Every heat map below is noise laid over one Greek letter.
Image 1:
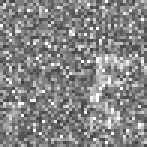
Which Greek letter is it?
xi
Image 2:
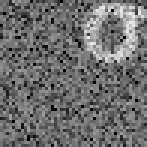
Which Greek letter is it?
sigma
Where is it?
top right
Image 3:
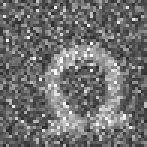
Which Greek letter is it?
omega
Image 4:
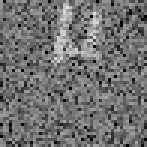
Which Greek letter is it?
mu
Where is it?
top middle
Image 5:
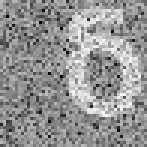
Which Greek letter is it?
delta
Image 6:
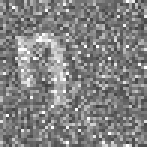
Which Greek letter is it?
eta
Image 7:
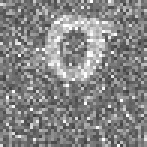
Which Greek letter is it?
sigma
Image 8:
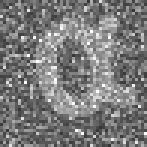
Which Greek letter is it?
alpha
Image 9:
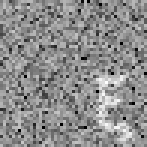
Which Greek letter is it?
xi
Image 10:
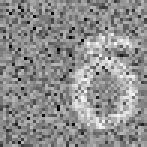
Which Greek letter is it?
delta
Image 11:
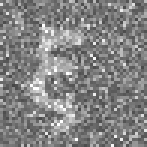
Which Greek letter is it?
xi
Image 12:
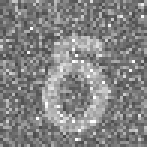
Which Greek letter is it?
delta
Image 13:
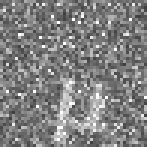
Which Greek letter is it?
mu
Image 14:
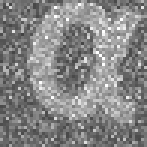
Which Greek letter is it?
alpha
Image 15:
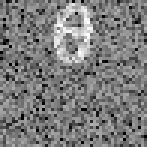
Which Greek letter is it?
theta
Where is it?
top middle
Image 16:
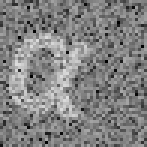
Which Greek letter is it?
alpha
